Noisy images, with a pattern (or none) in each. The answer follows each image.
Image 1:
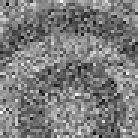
rings round one point
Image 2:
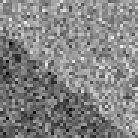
a sharp edge
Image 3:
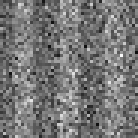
vertical stripes
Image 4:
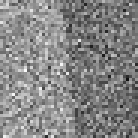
a sharp edge
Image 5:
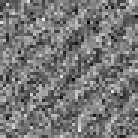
diagonal stripes
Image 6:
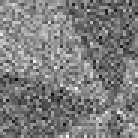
spokes from one point
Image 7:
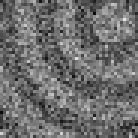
rings round one point
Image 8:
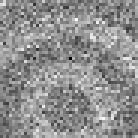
rings round one point
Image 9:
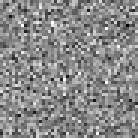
only noise
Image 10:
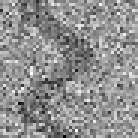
a wavy band
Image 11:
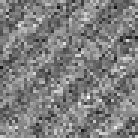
diagonal stripes
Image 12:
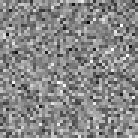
only noise
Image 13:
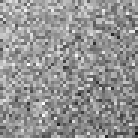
a smooth slope
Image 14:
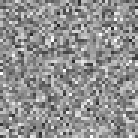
only noise
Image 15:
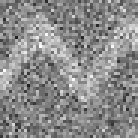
a wavy band
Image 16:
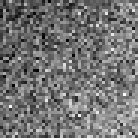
a smooth slope
